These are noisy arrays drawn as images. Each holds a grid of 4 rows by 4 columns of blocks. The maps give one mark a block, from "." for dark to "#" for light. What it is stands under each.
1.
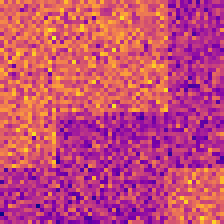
# # # .
# # # .
# . . .
. . . #
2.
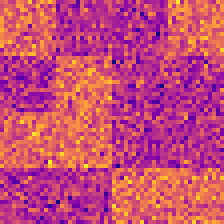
# . . #
. # . .
# # . .
. . # #
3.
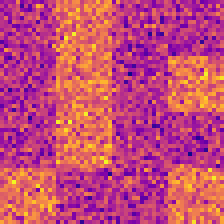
. # . .
. # . #
. # . .
# . . #
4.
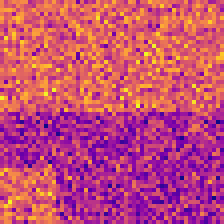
# # # #
# # # #
. . . .
# . . .
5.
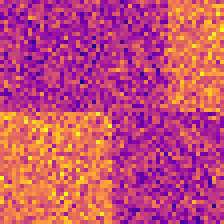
. . . #
. . . #
# # . .
# # . .
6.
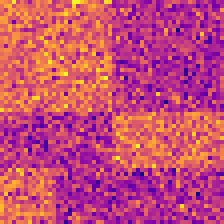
# # . .
# # . .
. . # #
# . . .
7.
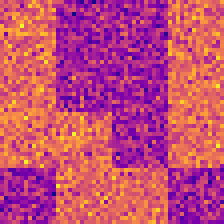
# . . #
# . . #
# # . #
. # # .
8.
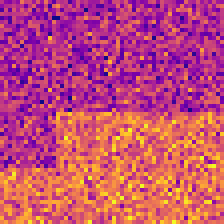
. . . .
. . . .
. # # #
# # # #
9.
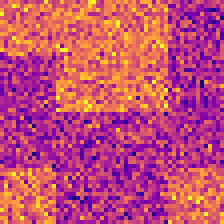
# # # .
. # # .
. . . .
# . . #
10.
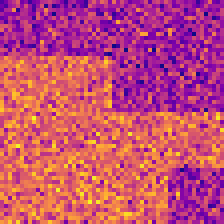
. . . .
# # . .
# # # #
# # # .
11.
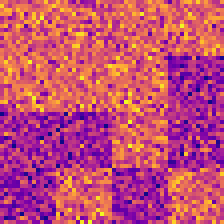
# # # #
# # # .
. . # .
. # . #
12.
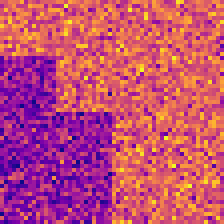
# # # #
. # # #
. . # #
. . # #
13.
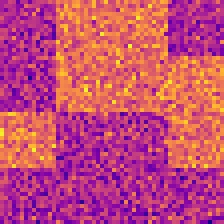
. # # .
. # # #
# . . #
. . . .
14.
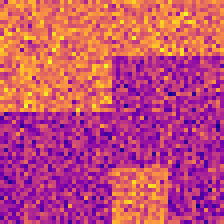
# # # #
# # . .
. . . .
. . # .
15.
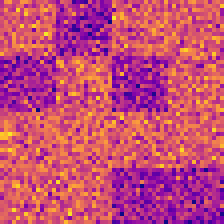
# . # #
. # . #
# # # #
# # . .
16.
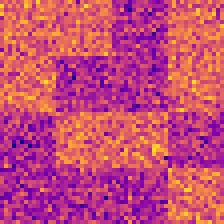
# # . #
# . . #
. # # .
. . . #
